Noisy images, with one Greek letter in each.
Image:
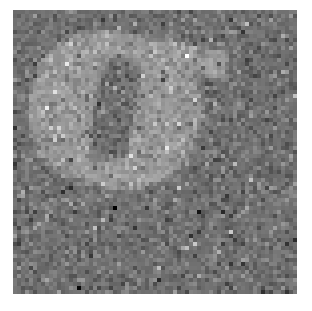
sigma
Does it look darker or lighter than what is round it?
lighter
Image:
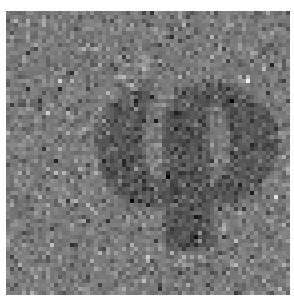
phi
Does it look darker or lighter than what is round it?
darker
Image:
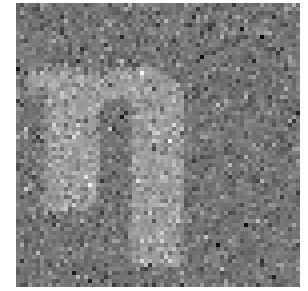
eta
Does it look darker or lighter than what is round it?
lighter
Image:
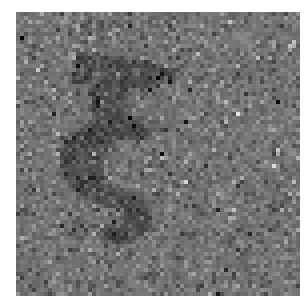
xi
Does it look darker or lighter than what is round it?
darker
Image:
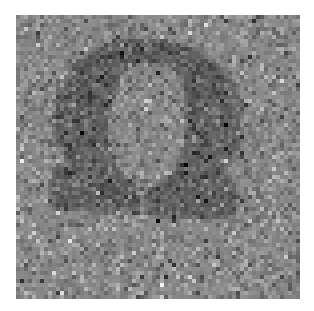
omega
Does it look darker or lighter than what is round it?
darker
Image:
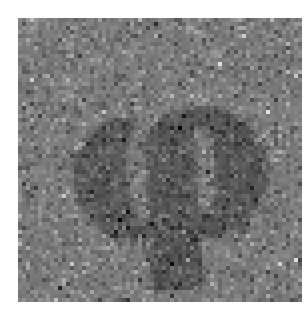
phi
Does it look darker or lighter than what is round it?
darker
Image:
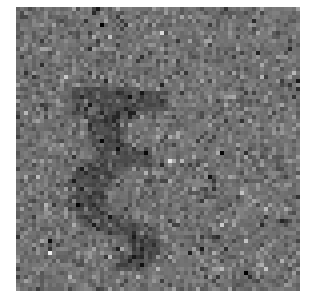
xi
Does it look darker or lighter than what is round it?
darker
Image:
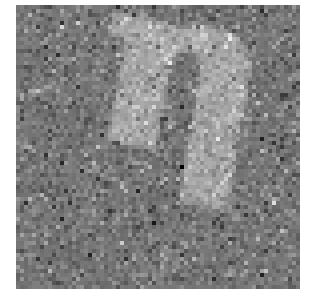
eta
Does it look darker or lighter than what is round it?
lighter
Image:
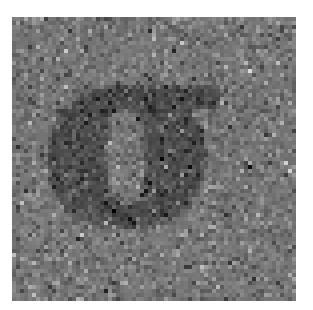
sigma
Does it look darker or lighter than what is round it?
darker
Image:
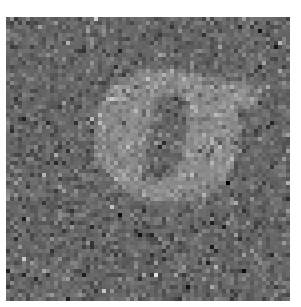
sigma
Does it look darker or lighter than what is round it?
lighter
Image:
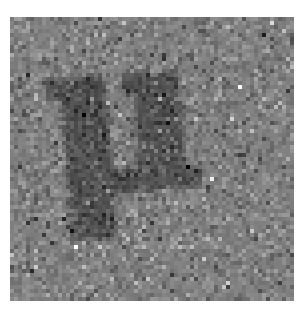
mu
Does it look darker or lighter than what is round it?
darker
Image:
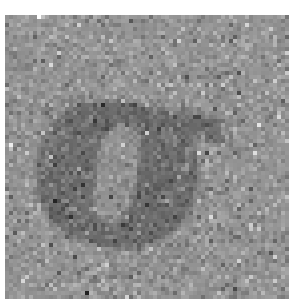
sigma
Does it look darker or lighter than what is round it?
darker
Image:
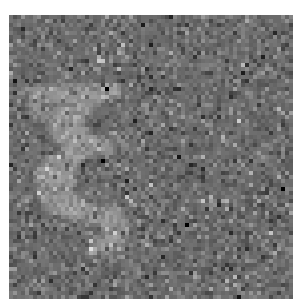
xi
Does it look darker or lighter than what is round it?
lighter
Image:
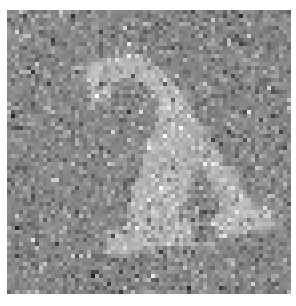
lambda
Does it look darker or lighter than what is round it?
lighter
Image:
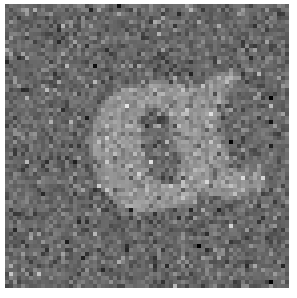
alpha
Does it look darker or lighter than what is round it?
lighter
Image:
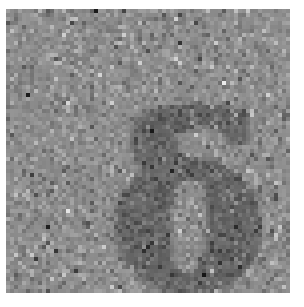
delta
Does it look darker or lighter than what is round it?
darker
